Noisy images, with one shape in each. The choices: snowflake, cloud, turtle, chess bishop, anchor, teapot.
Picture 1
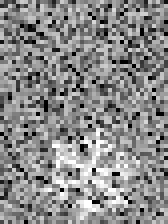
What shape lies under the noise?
snowflake
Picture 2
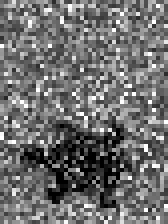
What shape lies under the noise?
turtle
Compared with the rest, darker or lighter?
darker
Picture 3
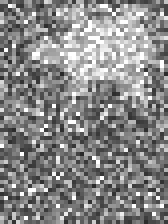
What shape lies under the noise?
turtle
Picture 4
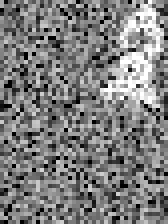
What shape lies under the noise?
chess bishop
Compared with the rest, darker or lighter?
lighter
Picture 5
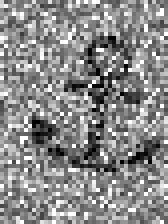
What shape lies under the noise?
anchor
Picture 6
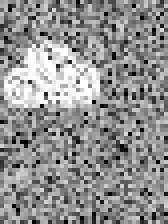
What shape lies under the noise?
cloud
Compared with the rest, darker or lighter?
lighter
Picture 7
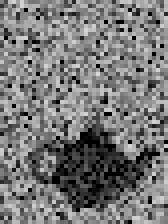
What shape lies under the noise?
teapot
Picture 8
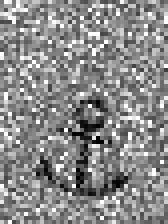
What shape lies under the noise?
anchor
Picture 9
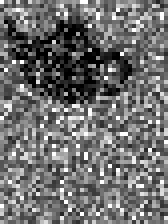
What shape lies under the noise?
teapot
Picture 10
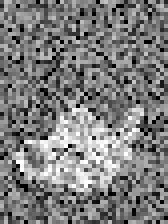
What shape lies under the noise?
teapot
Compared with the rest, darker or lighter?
lighter
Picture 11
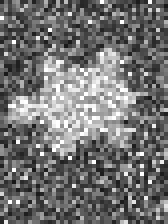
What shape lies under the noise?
turtle
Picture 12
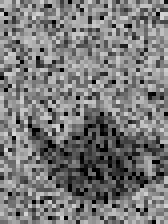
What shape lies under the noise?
teapot
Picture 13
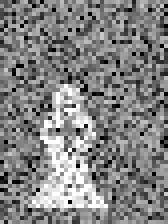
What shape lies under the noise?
chess bishop
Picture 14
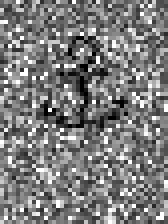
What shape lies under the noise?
anchor
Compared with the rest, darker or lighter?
darker
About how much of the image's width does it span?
half
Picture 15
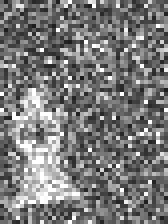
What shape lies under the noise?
chess bishop
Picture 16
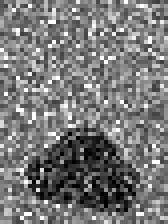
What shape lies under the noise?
cloud
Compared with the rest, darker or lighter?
darker
